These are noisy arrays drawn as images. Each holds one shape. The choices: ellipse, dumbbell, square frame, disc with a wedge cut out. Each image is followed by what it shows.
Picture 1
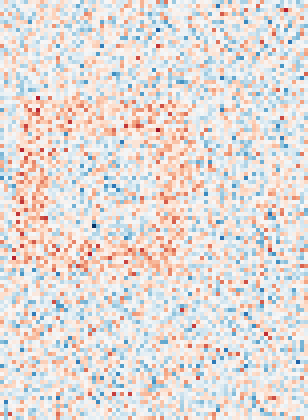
square frame
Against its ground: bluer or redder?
redder
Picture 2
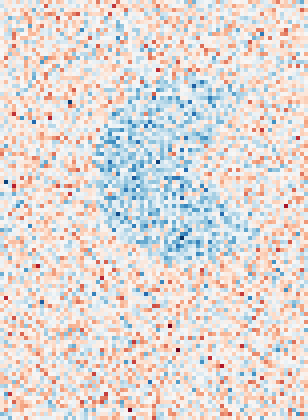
disc with a wedge cut out
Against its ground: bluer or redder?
bluer
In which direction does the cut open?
right
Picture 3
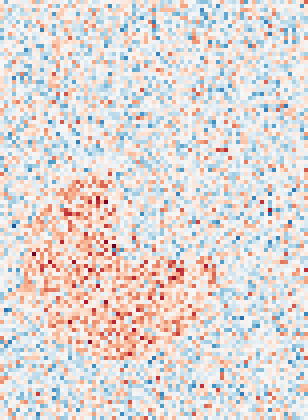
disc with a wedge cut out
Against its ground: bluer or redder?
redder
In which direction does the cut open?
up and right
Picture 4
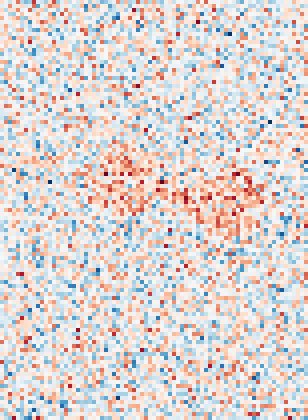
dumbbell
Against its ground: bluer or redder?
redder
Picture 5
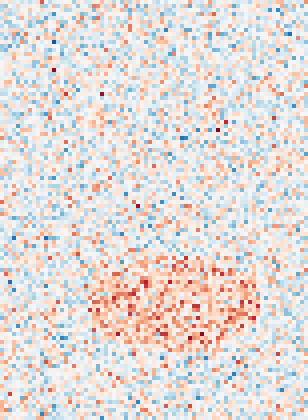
ellipse
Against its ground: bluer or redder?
redder
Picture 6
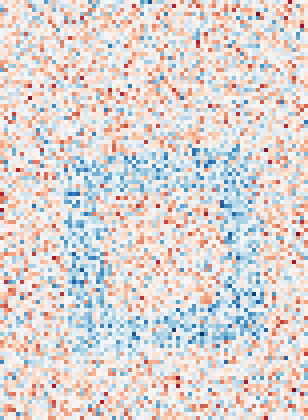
square frame
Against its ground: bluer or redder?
bluer
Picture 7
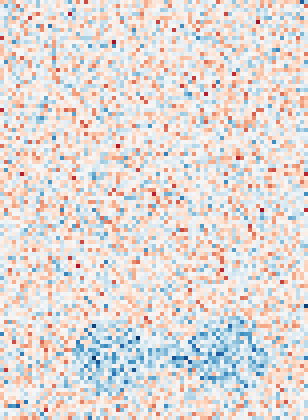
dumbbell
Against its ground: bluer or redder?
bluer
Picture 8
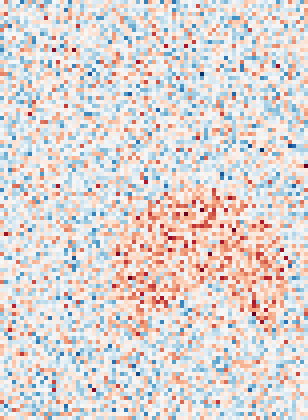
disc with a wedge cut out
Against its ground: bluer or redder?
redder
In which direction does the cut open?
down
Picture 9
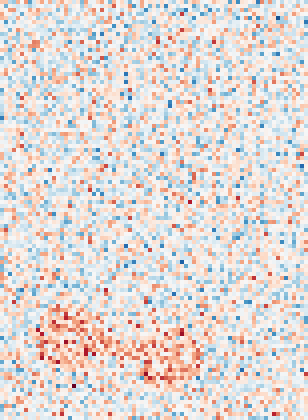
dumbbell
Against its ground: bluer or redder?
redder
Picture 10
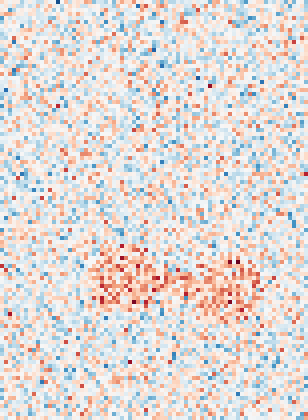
dumbbell
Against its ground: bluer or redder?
redder
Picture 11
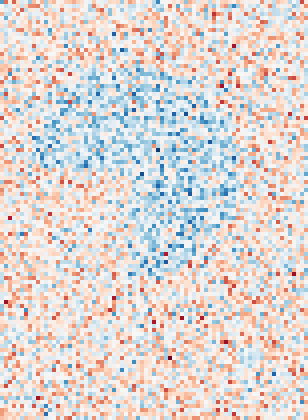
disc with a wedge cut out
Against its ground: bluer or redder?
bluer
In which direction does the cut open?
down and left
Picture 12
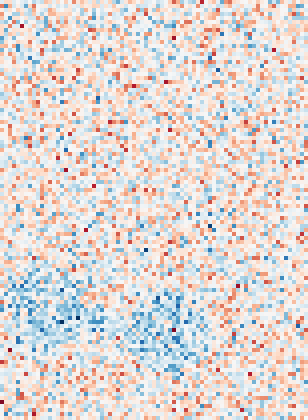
dumbbell
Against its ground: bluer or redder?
bluer
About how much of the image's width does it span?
two thirds
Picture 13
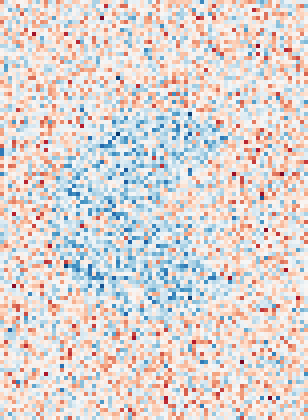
disc with a wedge cut out
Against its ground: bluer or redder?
bluer
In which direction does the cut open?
right
